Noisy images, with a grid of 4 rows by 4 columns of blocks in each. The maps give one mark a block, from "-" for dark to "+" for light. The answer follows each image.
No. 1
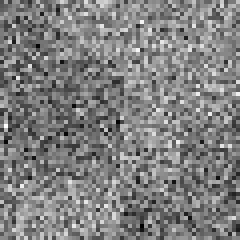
- + + +
- - + +
- - + -
+ + - -
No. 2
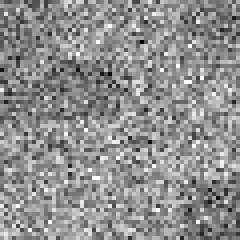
- + + -
- - + +
+ + + +
+ + + -
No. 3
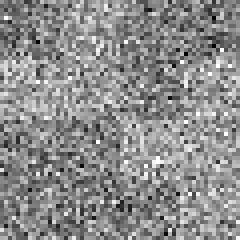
- + - -
+ + - +
- - + +
- - - +
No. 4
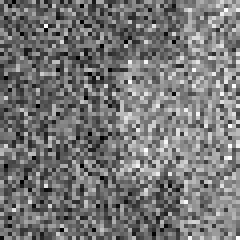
- - - +
- - + +
- - + +
- - - +
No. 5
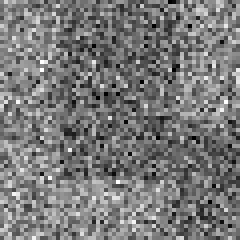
+ - - +
+ - - +
+ - - -
+ + + -
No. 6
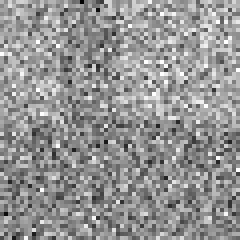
+ - + +
+ - + +
- - - -
- - - -
